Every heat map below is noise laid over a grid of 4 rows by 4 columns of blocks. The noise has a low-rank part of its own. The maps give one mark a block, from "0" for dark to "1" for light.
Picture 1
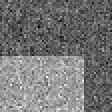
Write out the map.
0 0 0 0
0 0 0 0
1 1 1 0
1 1 1 0
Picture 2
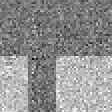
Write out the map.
0 0 0 0
0 0 0 0
1 0 1 1
1 0 1 1
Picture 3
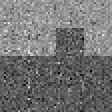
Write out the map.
1 1 1 1
1 1 0 1
0 0 0 0
0 0 0 0
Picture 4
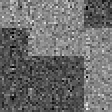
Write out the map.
1 1 1 0
0 1 1 1
0 0 0 1
0 0 0 1
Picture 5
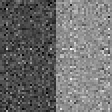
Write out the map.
0 0 1 1
0 0 1 1
0 0 1 1
0 0 1 1
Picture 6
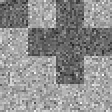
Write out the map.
0 1 0 1
1 0 0 0
1 1 0 1
1 1 1 1
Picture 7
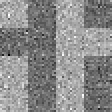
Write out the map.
1 0 1 0
0 0 1 1
1 0 1 0
1 0 1 0
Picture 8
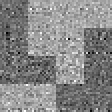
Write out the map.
0 1 1 1
0 1 1 0
0 0 1 0
1 1 0 0
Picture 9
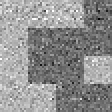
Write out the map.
1 1 1 0
1 0 0 0
1 0 0 1
1 1 0 0
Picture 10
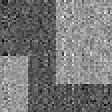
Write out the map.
0 0 1 1
0 0 1 1
1 0 1 1
1 0 0 0
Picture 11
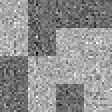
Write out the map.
1 0 0 0
1 0 1 1
0 1 1 1
0 1 0 1
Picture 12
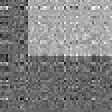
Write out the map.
0 1 1 1
0 1 1 1
0 0 0 0
0 0 0 0
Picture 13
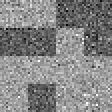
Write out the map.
1 1 0 0
0 0 1 0
1 1 1 1
1 0 1 1
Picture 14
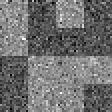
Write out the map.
1 0 1 0
1 0 0 0
0 1 1 1
0 1 1 0
